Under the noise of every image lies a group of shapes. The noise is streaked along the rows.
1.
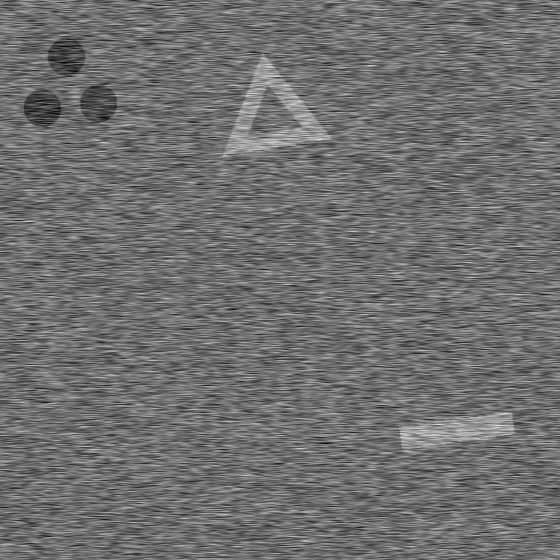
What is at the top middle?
triangle frame
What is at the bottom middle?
nothing
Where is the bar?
bottom right
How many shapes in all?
3
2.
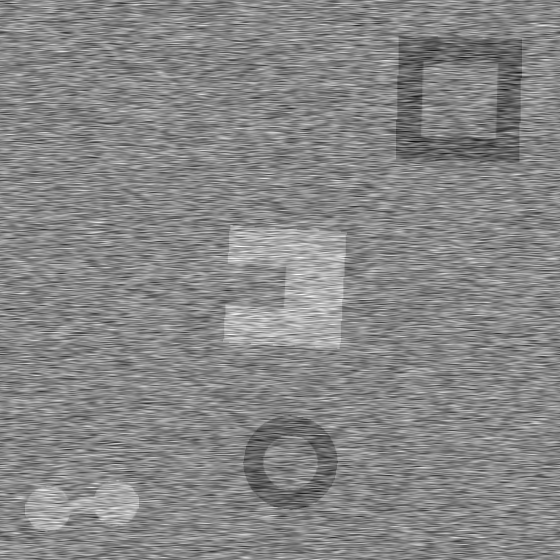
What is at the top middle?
nothing
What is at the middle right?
nothing
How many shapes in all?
4
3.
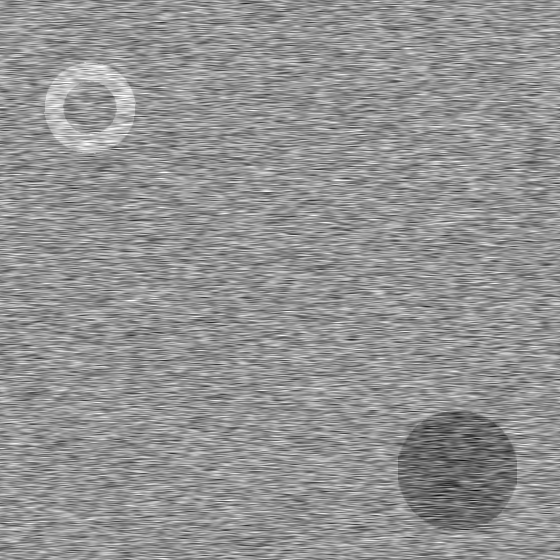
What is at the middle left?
nothing
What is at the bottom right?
disc
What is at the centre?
nothing
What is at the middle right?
nothing
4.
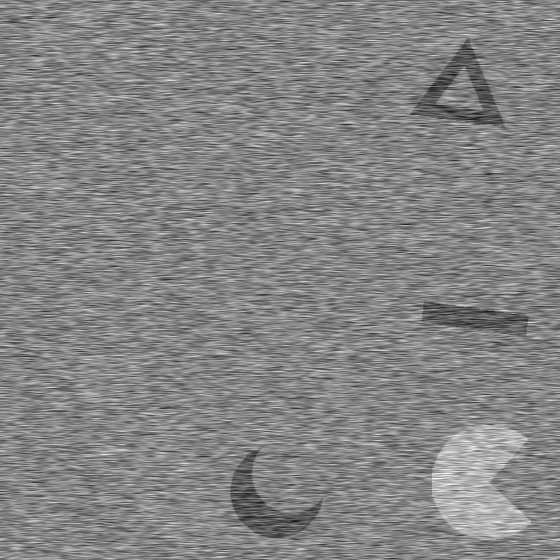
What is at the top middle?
nothing
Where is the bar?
middle right
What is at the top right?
triangle frame
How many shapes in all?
4
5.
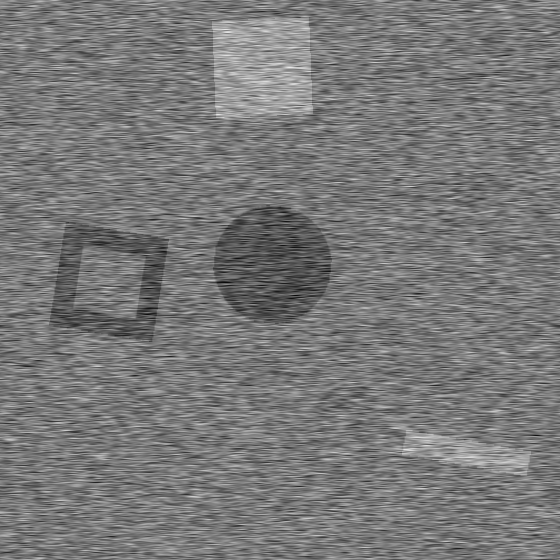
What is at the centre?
disc
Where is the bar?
bottom right
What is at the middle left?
square frame
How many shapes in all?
4
